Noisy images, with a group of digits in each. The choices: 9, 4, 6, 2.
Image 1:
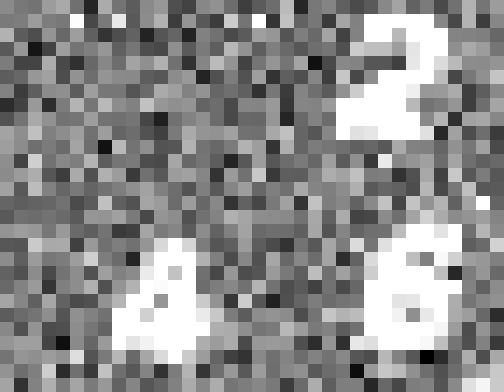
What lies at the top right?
2
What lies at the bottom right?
6
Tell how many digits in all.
3
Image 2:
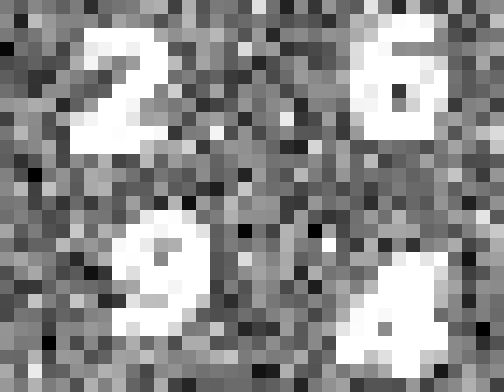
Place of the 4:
bottom right
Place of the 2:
top left
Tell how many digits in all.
4
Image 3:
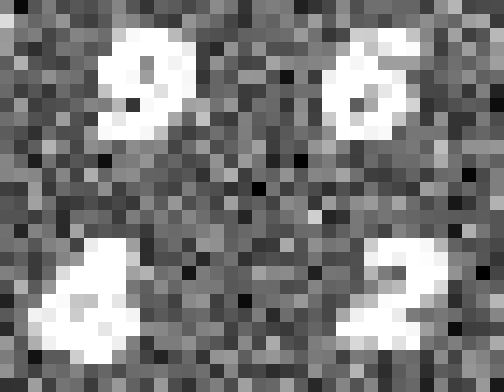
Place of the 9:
top left
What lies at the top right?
6
